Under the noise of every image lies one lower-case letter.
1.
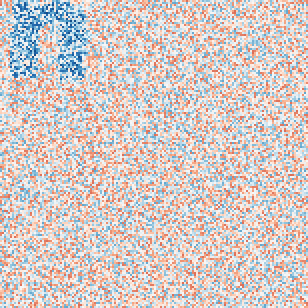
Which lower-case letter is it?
n
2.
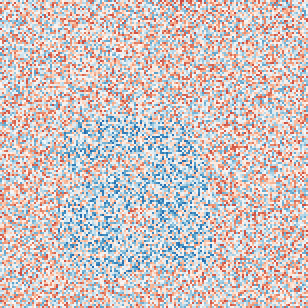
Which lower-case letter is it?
a
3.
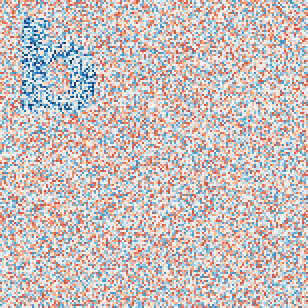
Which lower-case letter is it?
b
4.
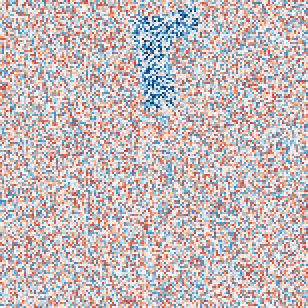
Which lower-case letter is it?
r
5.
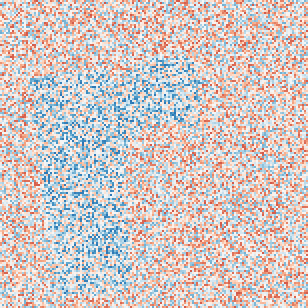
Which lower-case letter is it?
r
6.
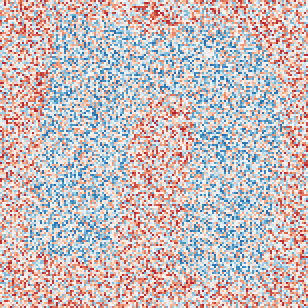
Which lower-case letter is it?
n
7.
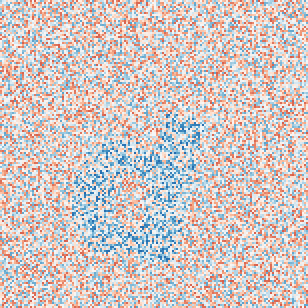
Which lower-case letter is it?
d
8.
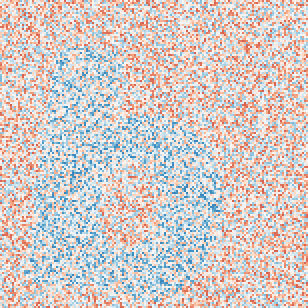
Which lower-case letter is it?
b
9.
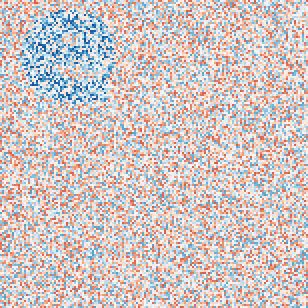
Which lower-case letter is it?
e
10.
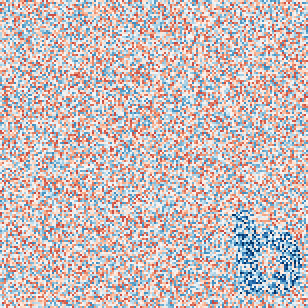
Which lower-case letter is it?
b
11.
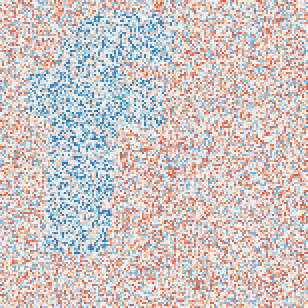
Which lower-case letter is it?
f
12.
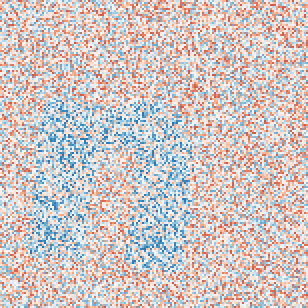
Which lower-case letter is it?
n
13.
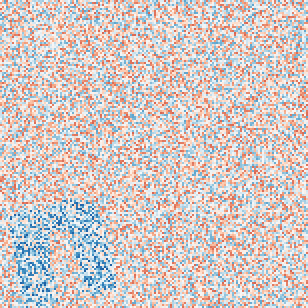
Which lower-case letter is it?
n
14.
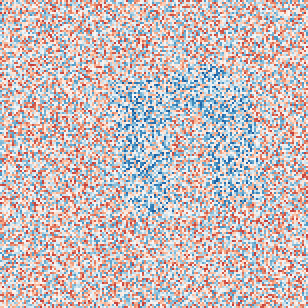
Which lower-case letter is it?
n
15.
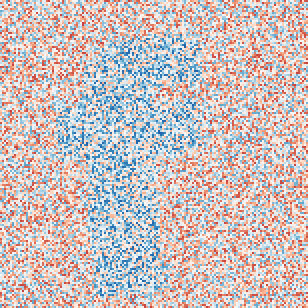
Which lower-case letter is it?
f
